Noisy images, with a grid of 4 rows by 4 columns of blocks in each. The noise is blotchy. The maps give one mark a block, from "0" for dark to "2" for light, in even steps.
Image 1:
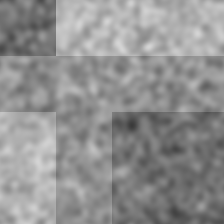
0 2 2 2
1 1 1 1
2 1 0 0
2 1 0 0
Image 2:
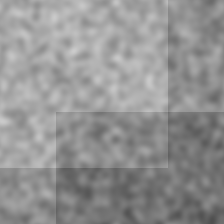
2 2 2 1
2 2 2 1
2 1 1 0
1 0 0 0
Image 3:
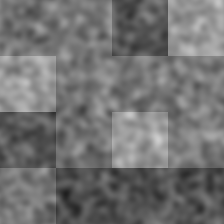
1 1 0 2
2 1 1 1
0 1 2 1
1 0 0 0
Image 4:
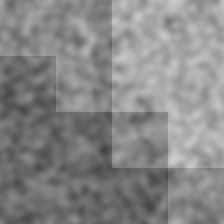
1 1 2 2
0 1 2 2
0 0 1 2
0 0 0 1
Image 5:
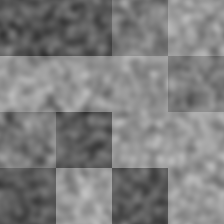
0 0 1 2
2 2 2 1
1 0 2 2
0 2 0 2
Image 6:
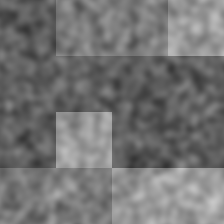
0 1 1 2
0 0 0 0
0 2 0 0
1 1 2 2
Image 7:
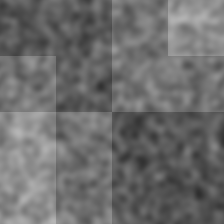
0 0 1 2
1 0 1 1
2 1 0 0
2 1 0 0
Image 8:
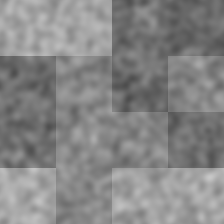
2 2 0 0
0 1 0 1
0 1 1 0
2 1 2 2
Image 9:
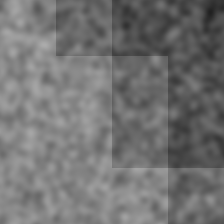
2 1 0 0
2 2 1 0
2 2 1 0
2 2 2 1
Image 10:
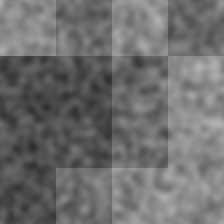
2 1 2 1
0 0 1 2
0 0 1 2
0 1 2 2
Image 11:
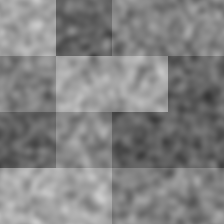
2 0 1 1
1 2 2 0
0 1 0 0
2 2 1 1
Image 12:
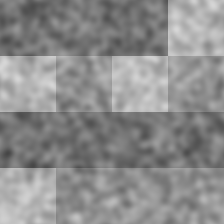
0 0 0 2
2 1 2 1
0 0 0 0
2 1 1 1
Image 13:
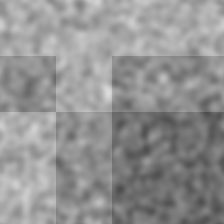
2 2 2 2
1 2 1 1
2 1 0 0
2 1 0 0
